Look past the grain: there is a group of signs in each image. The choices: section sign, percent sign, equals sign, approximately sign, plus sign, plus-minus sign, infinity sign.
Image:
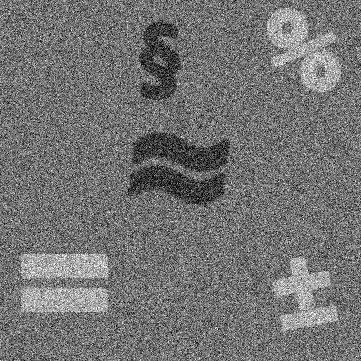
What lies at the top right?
percent sign
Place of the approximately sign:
centre
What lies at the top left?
nothing
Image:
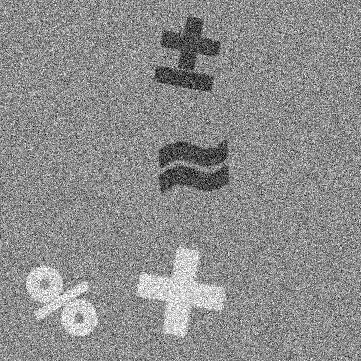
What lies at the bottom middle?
plus sign
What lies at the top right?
nothing
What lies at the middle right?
nothing
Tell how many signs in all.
4
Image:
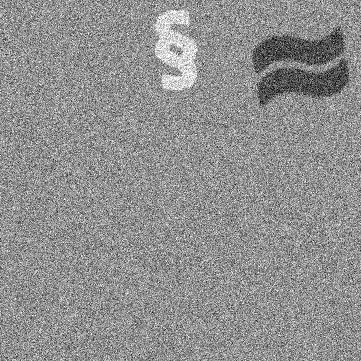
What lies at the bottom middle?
nothing
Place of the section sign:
top middle
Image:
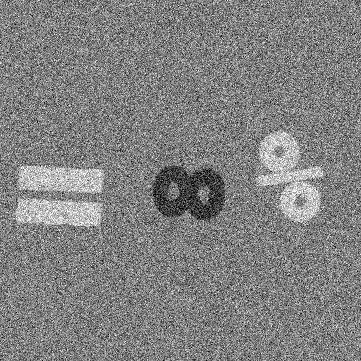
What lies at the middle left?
equals sign
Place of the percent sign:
middle right
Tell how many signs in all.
3
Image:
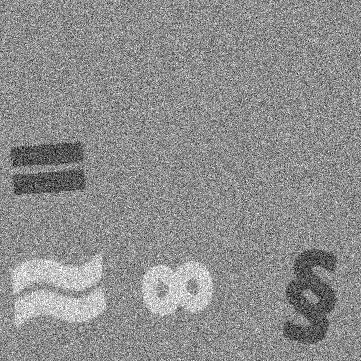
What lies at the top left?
nothing
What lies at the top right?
nothing
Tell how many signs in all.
4
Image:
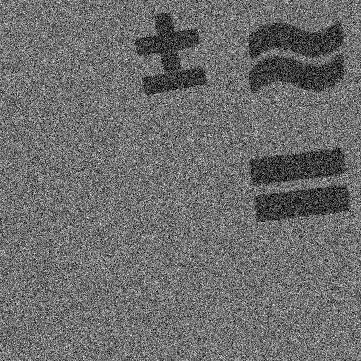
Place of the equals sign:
middle right
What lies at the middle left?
nothing
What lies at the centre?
nothing
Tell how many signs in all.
3
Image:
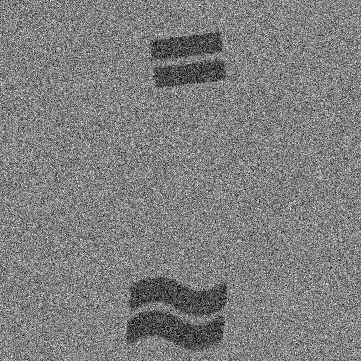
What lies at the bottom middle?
approximately sign
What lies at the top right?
nothing
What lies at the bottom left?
nothing
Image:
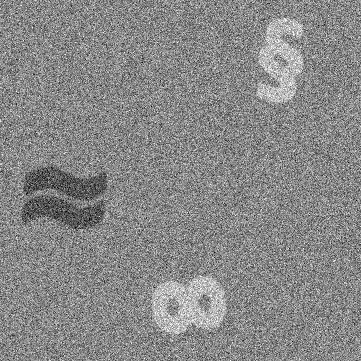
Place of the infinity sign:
bottom middle
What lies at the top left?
nothing
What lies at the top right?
section sign
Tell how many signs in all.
3
